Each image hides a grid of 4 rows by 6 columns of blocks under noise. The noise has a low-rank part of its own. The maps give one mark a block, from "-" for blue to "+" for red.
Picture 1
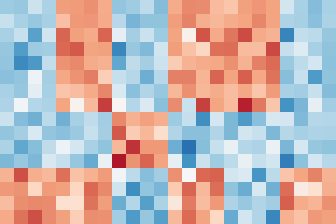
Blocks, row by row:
- + - + + -
- + - + + -
- - + - - -
+ + - + - +
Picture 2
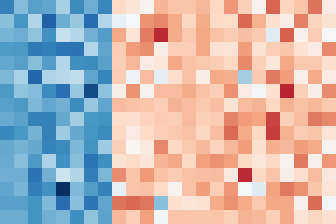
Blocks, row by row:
- - + + + +
- - + + + +
- - + + + +
- - + + + +
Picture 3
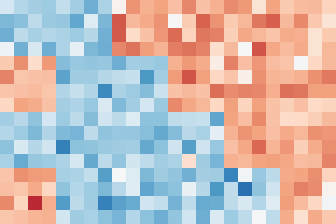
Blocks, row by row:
- - + + + +
+ - - + + +
- - - - + +
+ - - - - +
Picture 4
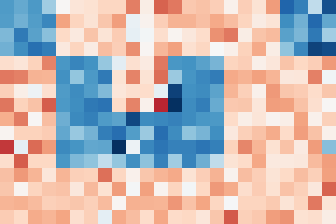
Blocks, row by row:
- + + + + -
+ - + - + +
+ - - - + +
+ + + + + +
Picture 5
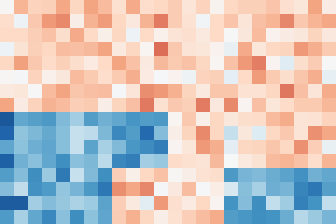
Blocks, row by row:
+ + + + + +
+ + + + + +
- - - + + +
- - + + - -
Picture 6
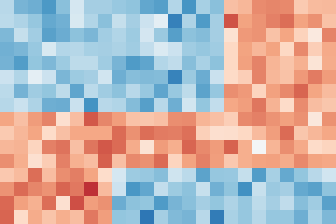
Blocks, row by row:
- - - - + +
- - - - + +
+ + + + + +
+ + - - - -
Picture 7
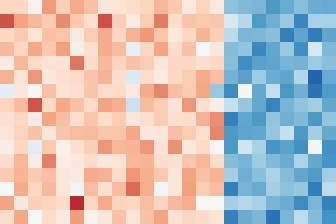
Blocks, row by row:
+ + + + - -
+ + + + - -
+ + + + - -
+ + + + - -
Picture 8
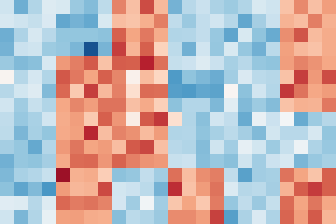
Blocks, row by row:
- - + - - +
- + + - - +
- + + - - -
- + - + - +
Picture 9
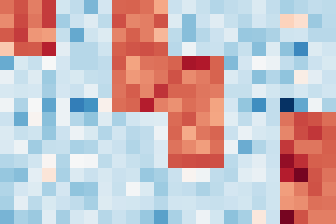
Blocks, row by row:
+ - + - - -
- - + + - -
- - - + - +
- - - - - +
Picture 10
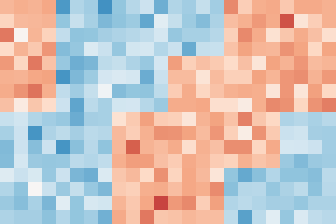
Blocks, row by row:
+ - - - + +
+ - - + + +
- - + + + -
- - + + - -
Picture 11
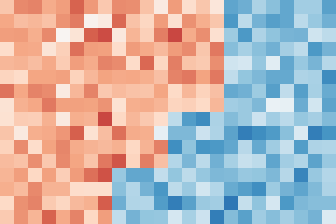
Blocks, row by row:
+ + + + - -
+ + + + - -
+ + + - - -
+ + - - - -
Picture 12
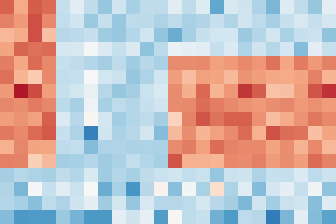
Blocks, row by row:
+ - - - - -
+ - - + + +
+ - - + + +
- - - - - -
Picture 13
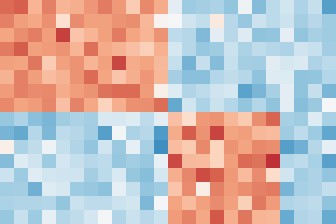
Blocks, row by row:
+ + + - - -
+ + + - - -
- - - + + -
- - - + + -
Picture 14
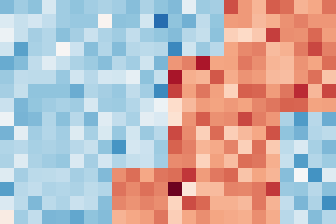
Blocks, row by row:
- - - - + +
- - - + + +
- - - + + -
- - + + + -
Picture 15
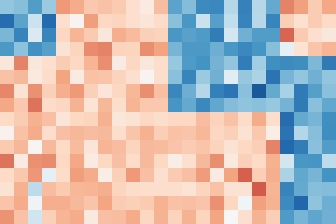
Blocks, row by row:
- + + - - +
+ + + - - -
+ + + + + -
+ + + + + -
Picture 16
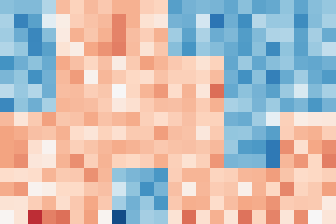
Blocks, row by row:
- + + - - -
- + + + - -
+ + + + - +
+ + - + + +
